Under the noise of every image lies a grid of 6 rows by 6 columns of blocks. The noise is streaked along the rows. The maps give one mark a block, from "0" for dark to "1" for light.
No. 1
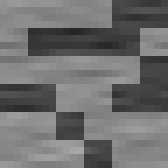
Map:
1 1 1 1 0 0
1 0 0 0 0 1
1 1 1 1 1 0
0 0 1 1 0 0
1 1 0 1 1 1
1 1 1 0 1 1
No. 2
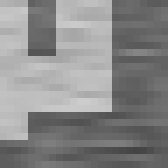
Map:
1 0 1 1 0 0
1 0 1 1 0 0
1 1 1 1 0 0
1 1 1 1 0 0
1 0 0 0 0 0
0 0 0 0 0 0
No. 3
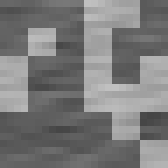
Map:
0 0 0 1 1 0
0 1 0 1 0 0
1 0 0 1 0 1
1 0 0 1 1 1
0 0 0 0 1 0
0 0 0 0 0 1
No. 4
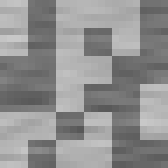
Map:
1 0 1 1 1 0
1 0 1 0 1 0
0 0 1 1 0 0
0 0 1 0 0 1
1 1 0 1 0 1
1 0 1 1 0 0
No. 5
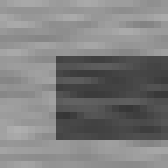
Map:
1 1 1 1 1 1
1 1 1 1 1 1
1 1 0 0 0 0
1 1 0 0 0 0
1 1 0 0 0 0
1 1 1 1 1 1
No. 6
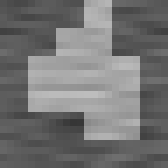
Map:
0 0 0 1 0 0
0 0 1 1 0 0
0 1 1 1 1 0
0 1 1 1 1 0
0 0 0 1 1 0
0 0 0 0 0 0
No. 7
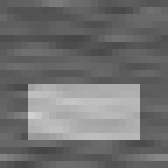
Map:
0 0 0 0 0 0
0 0 0 0 0 0
0 0 0 0 0 0
0 1 1 1 1 0
0 1 1 1 1 0
0 0 0 0 0 0
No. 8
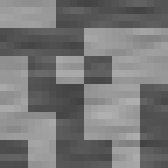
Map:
1 1 0 0 0 0
0 0 0 1 1 1
1 0 1 0 1 1
1 0 0 1 1 0
1 1 0 1 1 0
0 1 0 0 1 0
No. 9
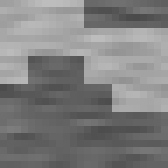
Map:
1 1 1 0 0 0
1 1 1 1 1 1
1 0 0 1 1 1
0 0 0 0 1 1
0 0 0 0 0 0
0 0 0 0 0 0
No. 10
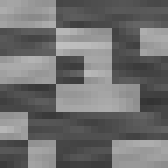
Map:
1 1 0 0 0 0
0 0 1 1 0 1
1 1 0 1 0 0
0 0 1 1 1 0
1 0 0 0 0 0
0 1 0 0 1 1
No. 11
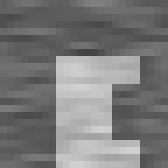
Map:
0 0 0 0 0 0
0 0 0 0 0 0
0 0 1 1 1 0
0 0 1 1 0 0
0 0 1 1 0 0
0 0 1 1 1 0
